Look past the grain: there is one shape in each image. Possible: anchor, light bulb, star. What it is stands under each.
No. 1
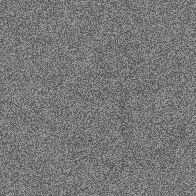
anchor
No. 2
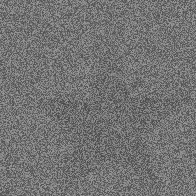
star
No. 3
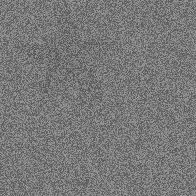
star
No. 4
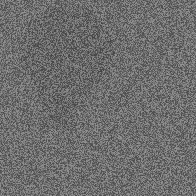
light bulb
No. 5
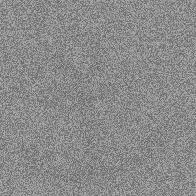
anchor
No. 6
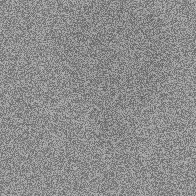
light bulb
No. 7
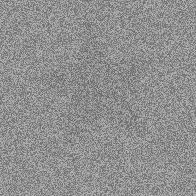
star
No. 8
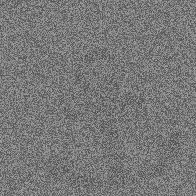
anchor
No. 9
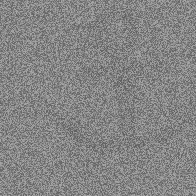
anchor
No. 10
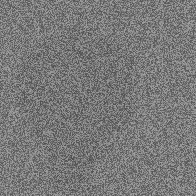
light bulb
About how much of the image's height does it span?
nearly all
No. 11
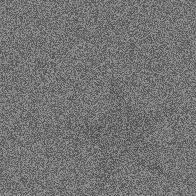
star
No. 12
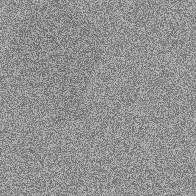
light bulb
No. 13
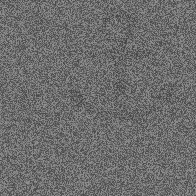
anchor
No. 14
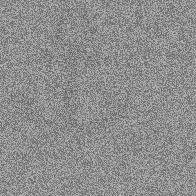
anchor
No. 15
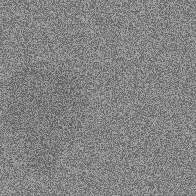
light bulb
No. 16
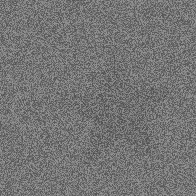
star
